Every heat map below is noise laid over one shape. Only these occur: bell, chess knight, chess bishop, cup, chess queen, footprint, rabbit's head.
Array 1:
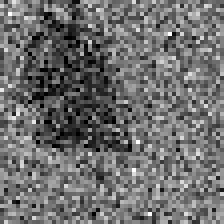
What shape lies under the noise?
chess knight
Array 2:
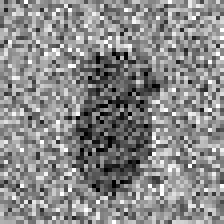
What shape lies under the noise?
footprint
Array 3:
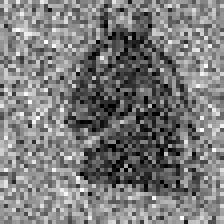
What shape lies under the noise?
chess knight
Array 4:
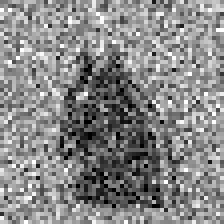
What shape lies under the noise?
chess knight
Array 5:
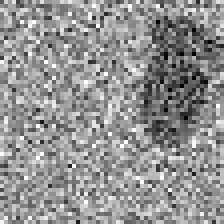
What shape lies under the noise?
footprint
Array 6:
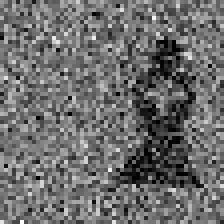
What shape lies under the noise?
chess bishop
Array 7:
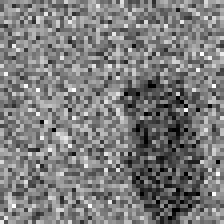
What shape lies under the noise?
footprint
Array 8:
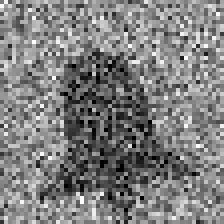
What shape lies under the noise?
bell
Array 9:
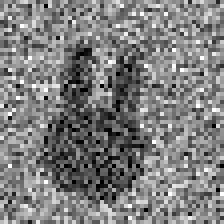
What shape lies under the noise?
rabbit's head
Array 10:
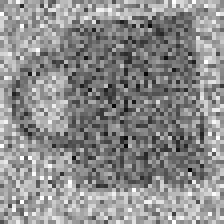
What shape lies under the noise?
cup
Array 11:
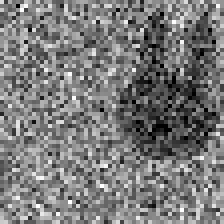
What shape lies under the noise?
rabbit's head
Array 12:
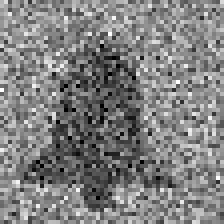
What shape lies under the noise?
bell
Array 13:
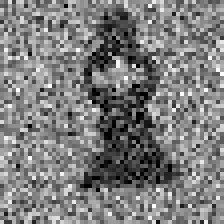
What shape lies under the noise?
chess bishop
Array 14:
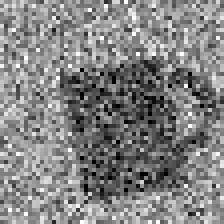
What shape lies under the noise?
cup
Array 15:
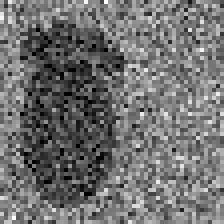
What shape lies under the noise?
footprint
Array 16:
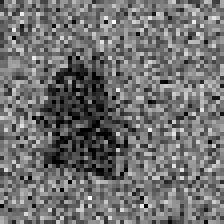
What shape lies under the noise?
chess knight
